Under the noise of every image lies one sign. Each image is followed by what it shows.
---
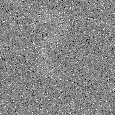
question mark
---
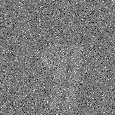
pilcrow
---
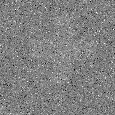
plus sign
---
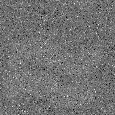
approximately sign
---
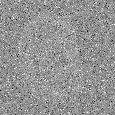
at sign
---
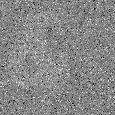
ampersand
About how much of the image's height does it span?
two thirds
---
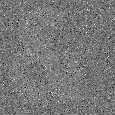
ampersand
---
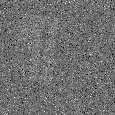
pilcrow
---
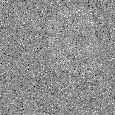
at sign
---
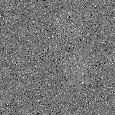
colon
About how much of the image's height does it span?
two thirds
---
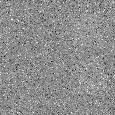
colon
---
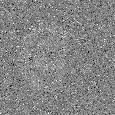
at sign
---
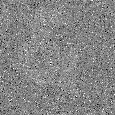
ampersand
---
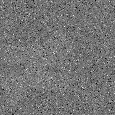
not-equal sign
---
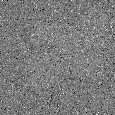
not-equal sign
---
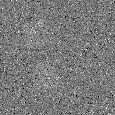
colon
